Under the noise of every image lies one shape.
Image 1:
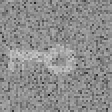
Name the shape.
key
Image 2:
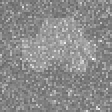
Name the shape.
car
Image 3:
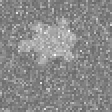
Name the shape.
turtle
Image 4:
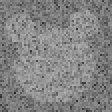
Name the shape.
bear's head
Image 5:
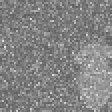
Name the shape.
footprint
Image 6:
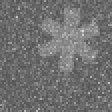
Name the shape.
asterisk
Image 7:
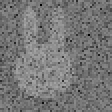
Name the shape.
rabbit's head
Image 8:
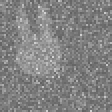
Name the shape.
rabbit's head
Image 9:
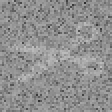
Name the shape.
pair of scissors
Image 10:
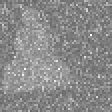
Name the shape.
chess pawn
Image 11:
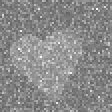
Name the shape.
heart
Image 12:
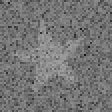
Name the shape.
star
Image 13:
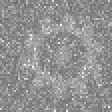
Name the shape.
gear
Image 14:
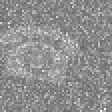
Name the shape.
telephone
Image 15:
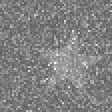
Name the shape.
star
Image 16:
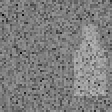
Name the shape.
bottle
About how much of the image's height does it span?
two thirds
